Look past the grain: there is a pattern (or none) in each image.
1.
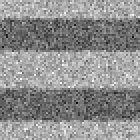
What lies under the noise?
horizontal stripes
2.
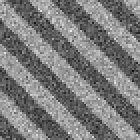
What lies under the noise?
diagonal stripes
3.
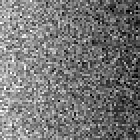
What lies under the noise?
a smooth slope
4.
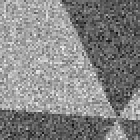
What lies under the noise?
spokes from one point
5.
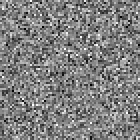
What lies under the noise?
only noise
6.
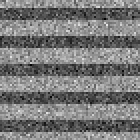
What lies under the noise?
horizontal stripes
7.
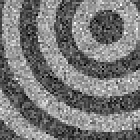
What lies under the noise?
rings round one point
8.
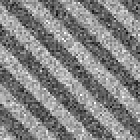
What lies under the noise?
diagonal stripes
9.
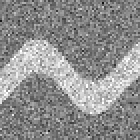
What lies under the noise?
a wavy band
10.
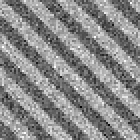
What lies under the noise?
diagonal stripes
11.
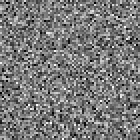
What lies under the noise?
only noise
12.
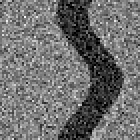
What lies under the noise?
a wavy band
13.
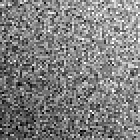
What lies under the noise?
a smooth slope
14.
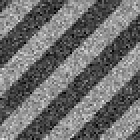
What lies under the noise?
diagonal stripes
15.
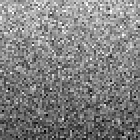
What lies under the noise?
a smooth slope
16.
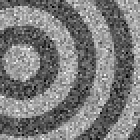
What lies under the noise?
rings round one point
